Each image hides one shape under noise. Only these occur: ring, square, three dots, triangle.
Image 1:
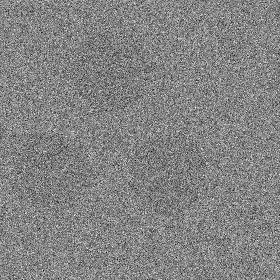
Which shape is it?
three dots
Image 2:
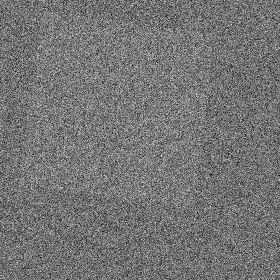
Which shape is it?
square
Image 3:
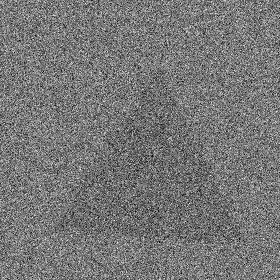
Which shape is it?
triangle
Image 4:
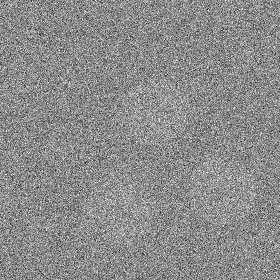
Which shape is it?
three dots
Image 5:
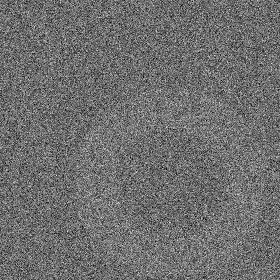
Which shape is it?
ring
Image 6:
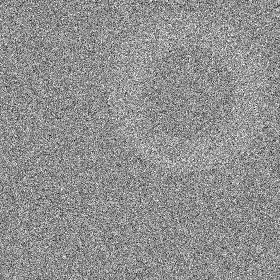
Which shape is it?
ring
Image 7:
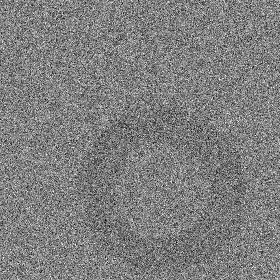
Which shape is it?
ring
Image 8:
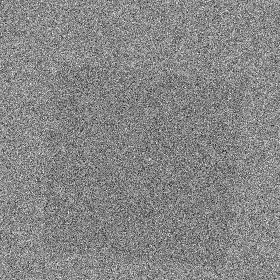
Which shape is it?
square
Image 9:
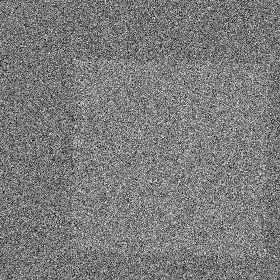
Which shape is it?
square
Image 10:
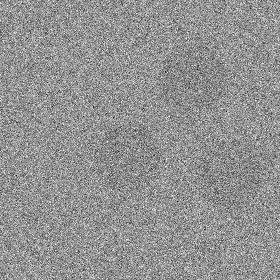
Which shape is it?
three dots
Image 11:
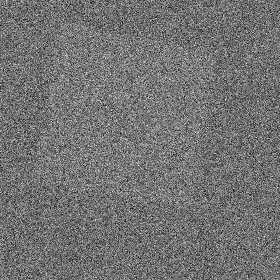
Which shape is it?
square
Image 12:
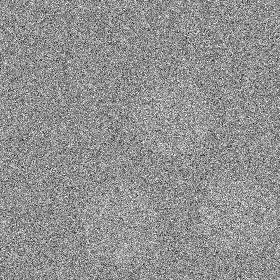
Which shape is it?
three dots
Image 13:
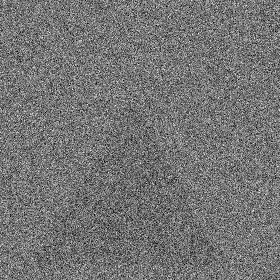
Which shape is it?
triangle
